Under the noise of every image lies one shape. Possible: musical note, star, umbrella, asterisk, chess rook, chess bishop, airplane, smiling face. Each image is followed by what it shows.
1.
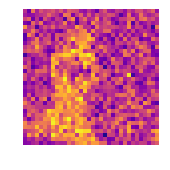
chess bishop
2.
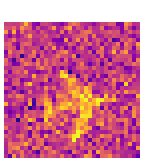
airplane
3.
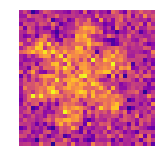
asterisk
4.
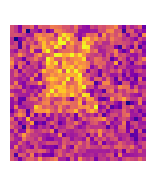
chess rook
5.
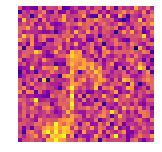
musical note
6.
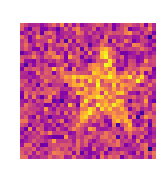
star
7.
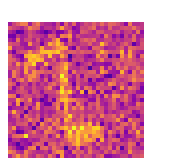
musical note
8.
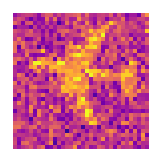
airplane
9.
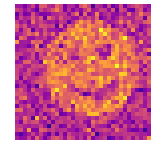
smiling face
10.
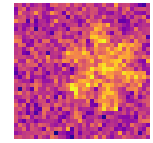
asterisk
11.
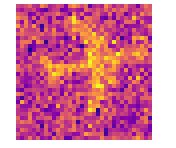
airplane
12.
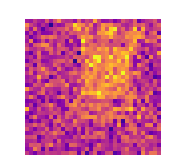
chess rook
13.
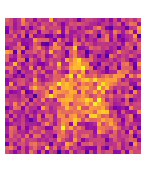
star
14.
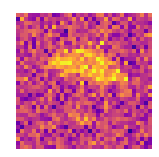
umbrella
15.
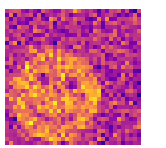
smiling face
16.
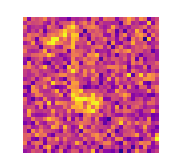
musical note
